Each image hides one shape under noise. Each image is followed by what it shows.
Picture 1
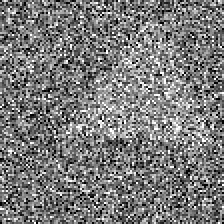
light triangle
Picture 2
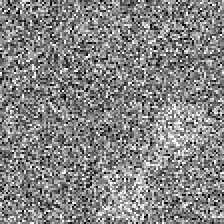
light dumbbell
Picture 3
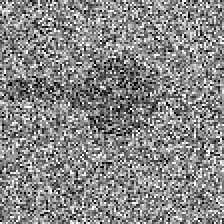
dark lollipop
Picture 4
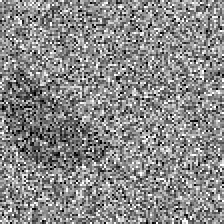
dark half disc
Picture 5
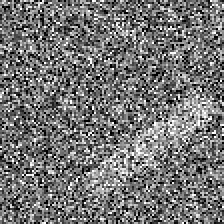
light bar
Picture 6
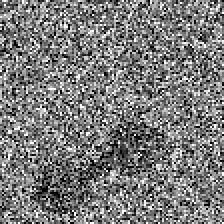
dark dumbbell
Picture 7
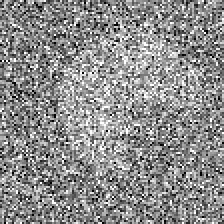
light disc with a wedge cut out
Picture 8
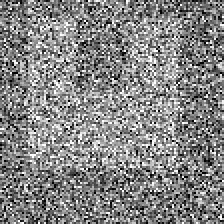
light square with a notch
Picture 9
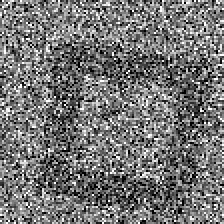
dark square frame
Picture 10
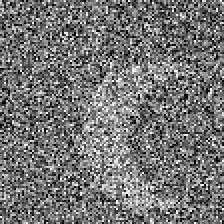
light crescent
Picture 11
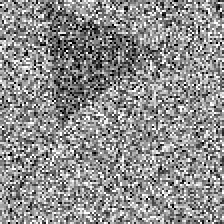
dark triangle
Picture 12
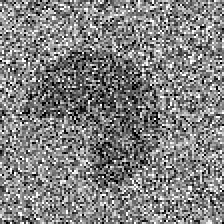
dark disc with a wedge cut out
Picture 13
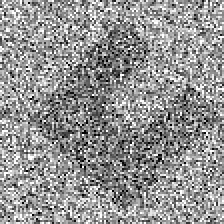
dark square with a notch
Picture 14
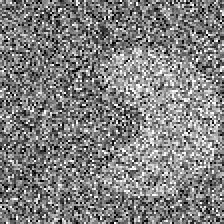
light disc with a wedge cut out
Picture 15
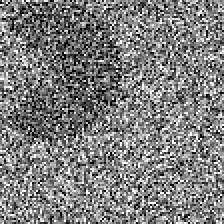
dark disc with a wedge cut out
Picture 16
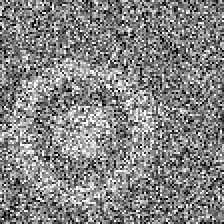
light bullseye
